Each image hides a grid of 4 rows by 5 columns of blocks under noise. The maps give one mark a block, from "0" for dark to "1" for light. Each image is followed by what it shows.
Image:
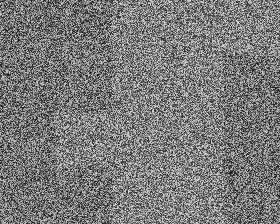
0 0 1 1 1
0 0 1 1 0
0 1 1 1 0
0 0 1 1 0
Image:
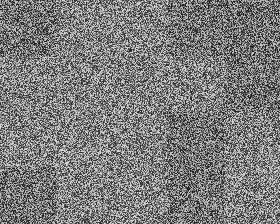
0 1 1 0 0
1 1 1 1 0
1 1 1 0 1
0 1 1 0 1
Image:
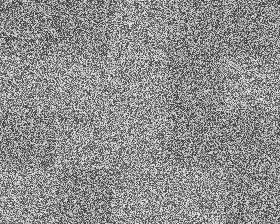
0 0 1 0 0
1 1 1 0 1
0 1 1 0 0
1 0 1 1 0
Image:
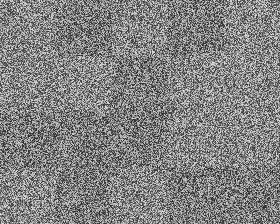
1 0 1 0 1
1 1 0 1 1
0 0 0 1 1
1 0 1 0 0
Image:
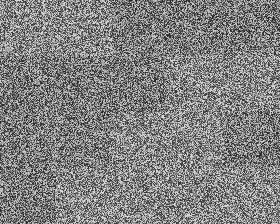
1 1 0 0 0
0 0 0 1 1
0 0 1 1 0
0 1 1 1 1
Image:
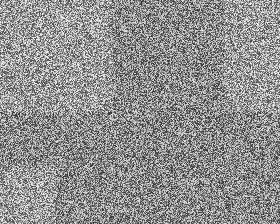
1 1 0 0 1
1 1 0 0 1
0 0 0 0 0
1 0 0 0 0
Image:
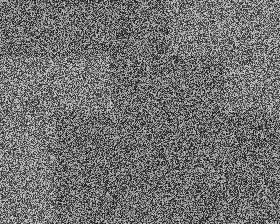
0 0 0 1 1
1 1 0 0 1
1 0 0 0 0
1 0 0 0 0
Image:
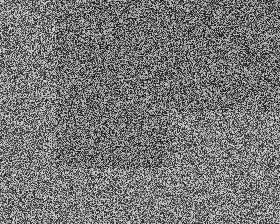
1 0 0 0 0
1 0 0 0 0
1 0 0 1 1
1 1 1 1 1
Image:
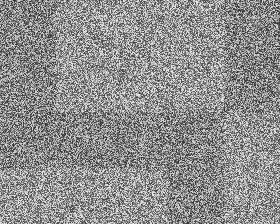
0 1 1 1 0
0 1 1 1 0
0 0 0 0 1
1 1 1 0 1
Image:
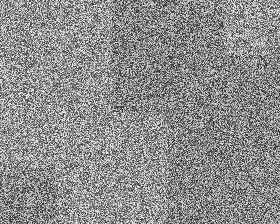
1 1 0 0 1
1 1 0 0 0
1 1 1 0 0
0 1 1 0 0
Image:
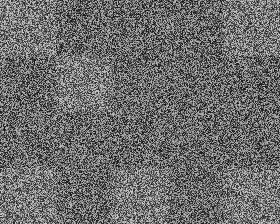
1 0 0 0 1
0 1 0 0 0
0 0 0 0 0
1 0 1 0 1
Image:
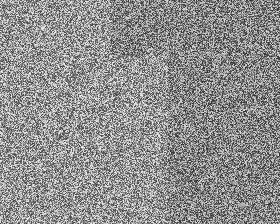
1 1 0 0 0
1 1 1 0 0
1 1 1 0 0
1 1 1 0 0
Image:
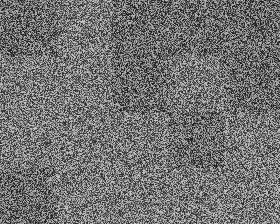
0 1 0 0 0
1 1 0 1 0
1 1 1 0 1
0 1 1 1 1
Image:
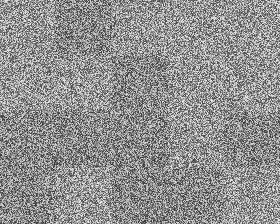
1 0 1 1 1
1 1 0 1 1
0 0 0 1 0
0 1 0 0 1
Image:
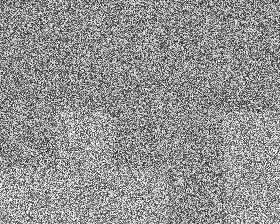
0 0 0 0 0
0 0 0 0 0
0 1 0 0 1
1 1 1 0 1
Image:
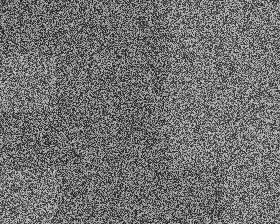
0 0 0 1 1
1 0 0 1 1
0 0 0 1 1
1 0 0 0 1
